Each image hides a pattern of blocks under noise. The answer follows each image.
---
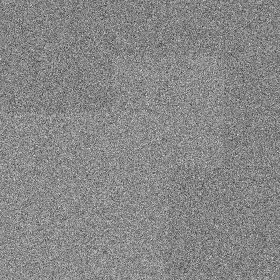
mirrored about the diagonal from the bottom left
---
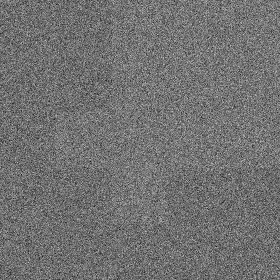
mirrored about the diagonal from the bottom left
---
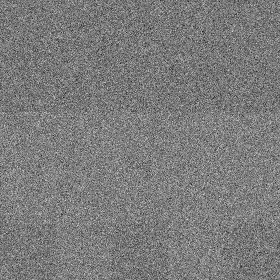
left and right mirror each other
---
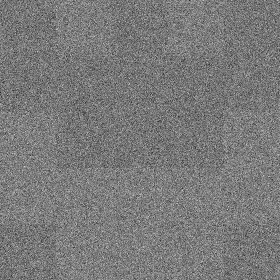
left and right mirror each other
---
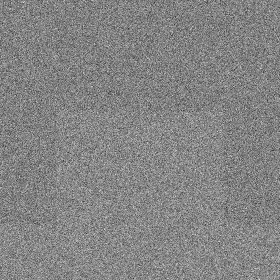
left and right mirror each other
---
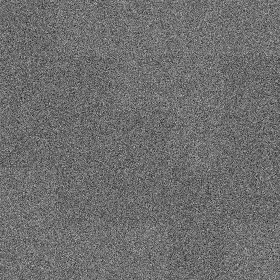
no symmetry
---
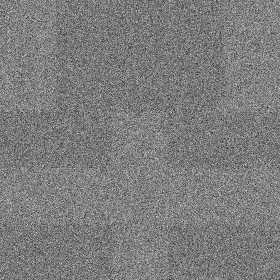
left and right mirror each other
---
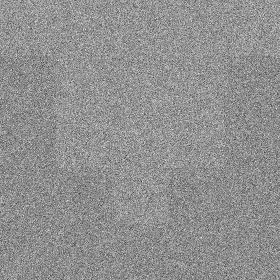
left and right mirror each other
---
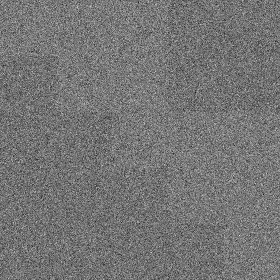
mirrored about the diagonal from the bottom left
